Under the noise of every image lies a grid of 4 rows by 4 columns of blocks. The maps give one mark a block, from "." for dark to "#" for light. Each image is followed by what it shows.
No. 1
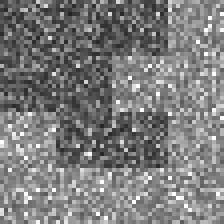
. . . #
. . # #
# . . #
# # # #
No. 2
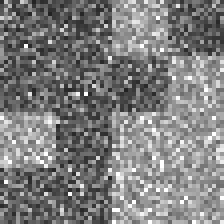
. . # .
. . . #
# . # #
. . # #
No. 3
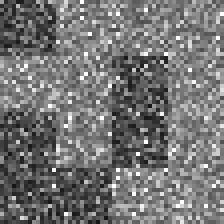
. # # #
# # . #
. # . #
. . # #
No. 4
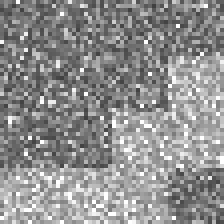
. . . .
. . . #
. . # #
# # # .
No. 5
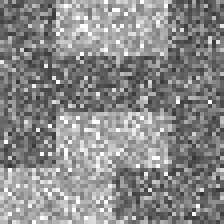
. # # .
. . . .
. # # .
# # . .
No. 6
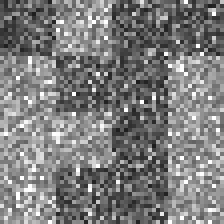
. # . .
# . . #
# # . #
# . . #
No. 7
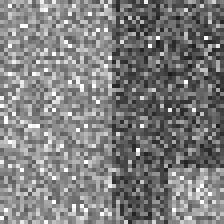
# # . .
# # . .
# # . .
# # . #
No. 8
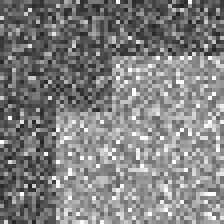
. . . .
. . # #
. # # #
. # # #
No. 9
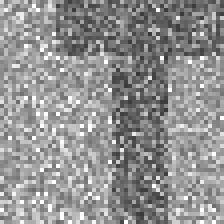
# . . .
# # . #
# # . #
# # . #
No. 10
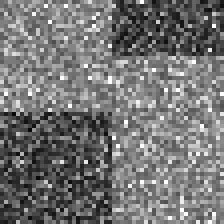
# # . .
# # # #
. . # #
. . # #
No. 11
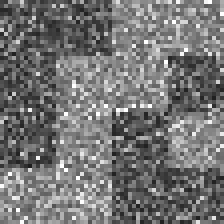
. . # #
. # # .
. # . #
# # . .
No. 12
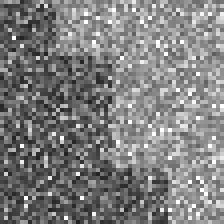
. # # #
. . # #
. . # #
. . . #
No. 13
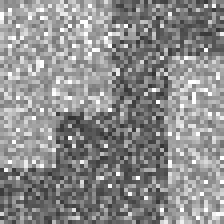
# # . .
# # . #
# . . #
. . . #
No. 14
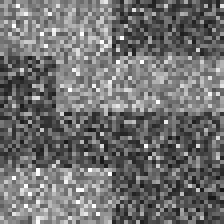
# # . .
. # # #
. . . .
# # . .
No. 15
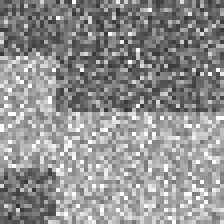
. . . .
# . . .
# # # #
. # # #
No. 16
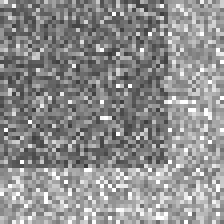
. . . #
. . . #
. . . #
# # # #
